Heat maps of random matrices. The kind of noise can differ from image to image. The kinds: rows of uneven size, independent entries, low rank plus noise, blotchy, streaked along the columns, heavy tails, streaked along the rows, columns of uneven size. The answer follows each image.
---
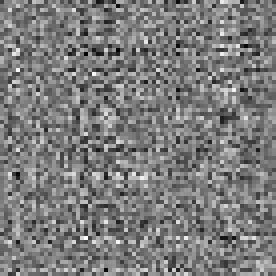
low rank plus noise
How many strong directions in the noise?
two
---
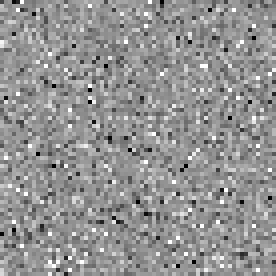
heavy tails
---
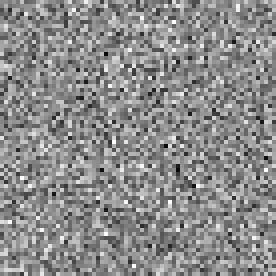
independent entries
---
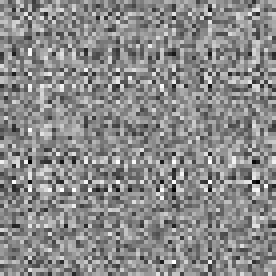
low rank plus noise
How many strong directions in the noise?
one
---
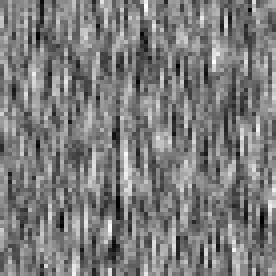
streaked along the columns
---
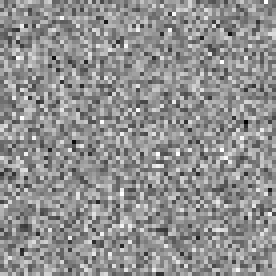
independent entries
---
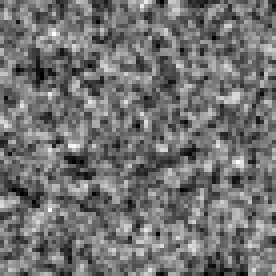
blotchy
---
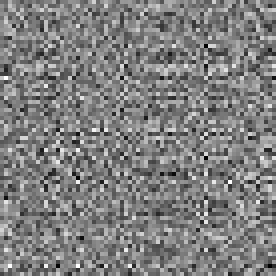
low rank plus noise
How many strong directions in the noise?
two
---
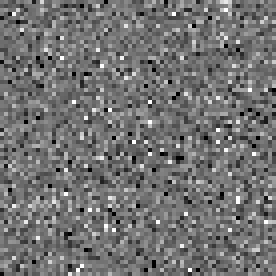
heavy tails
